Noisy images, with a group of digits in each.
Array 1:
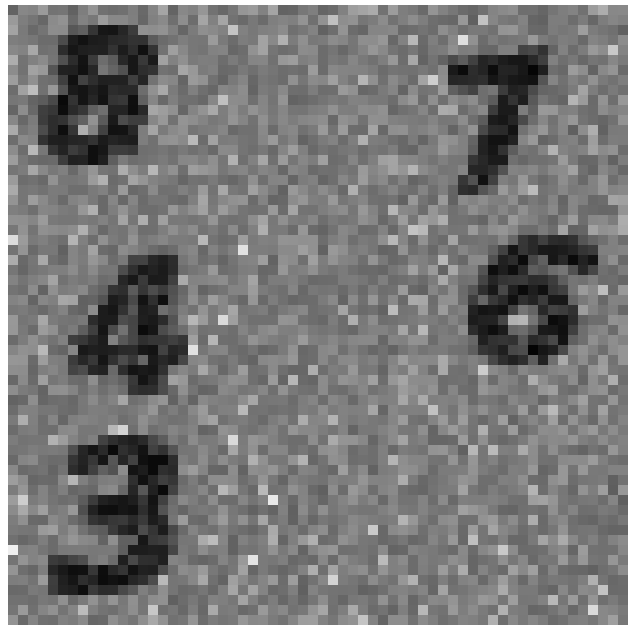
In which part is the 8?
top left
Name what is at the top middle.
nothing
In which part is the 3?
bottom left
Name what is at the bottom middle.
nothing
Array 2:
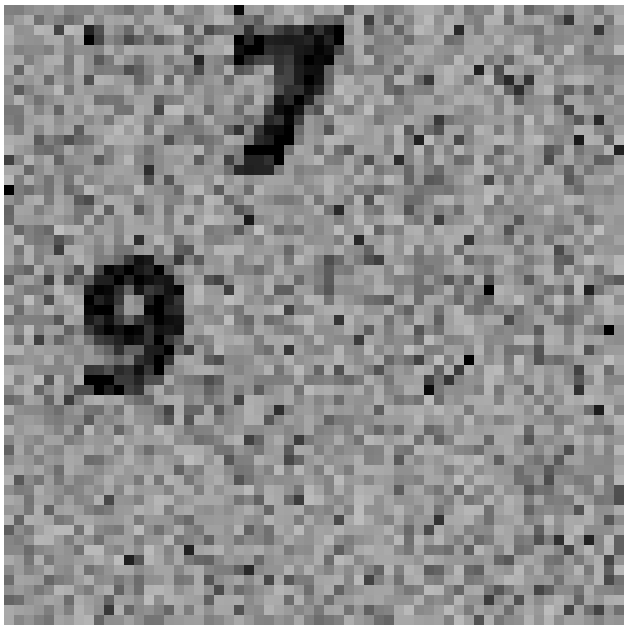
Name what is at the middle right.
nothing
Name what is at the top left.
nothing
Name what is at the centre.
nothing
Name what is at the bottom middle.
nothing
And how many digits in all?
2
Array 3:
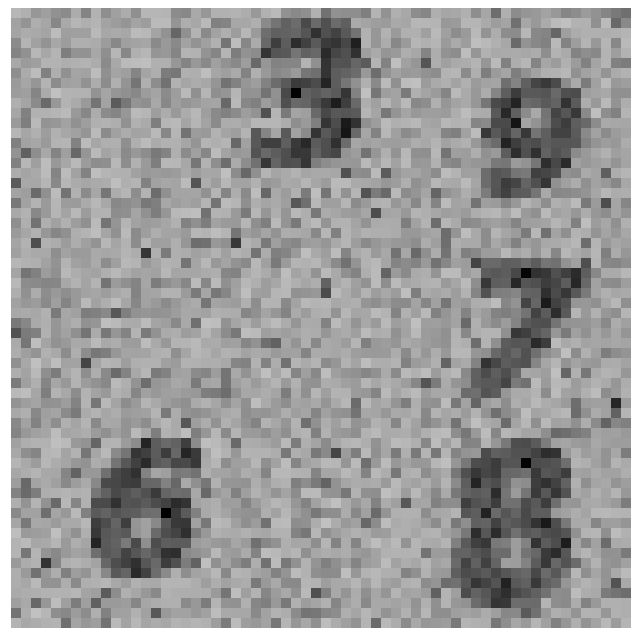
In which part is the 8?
bottom right
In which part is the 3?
top middle
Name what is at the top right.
9
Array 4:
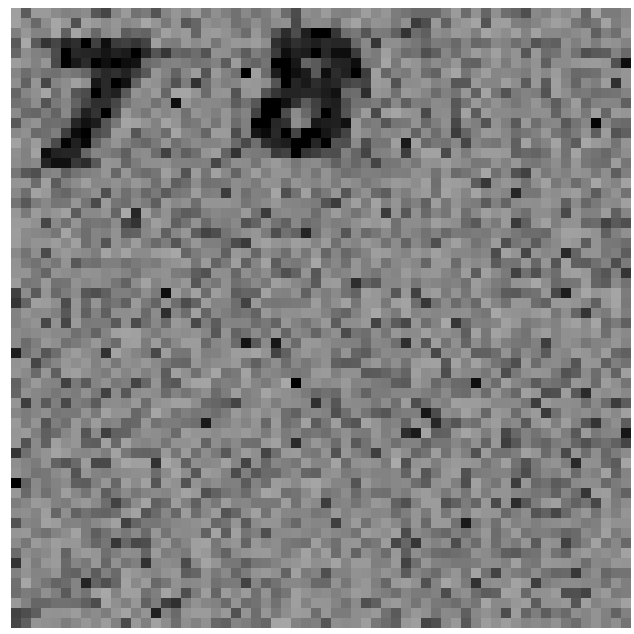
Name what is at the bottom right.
nothing
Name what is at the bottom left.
nothing
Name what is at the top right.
nothing
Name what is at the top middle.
8
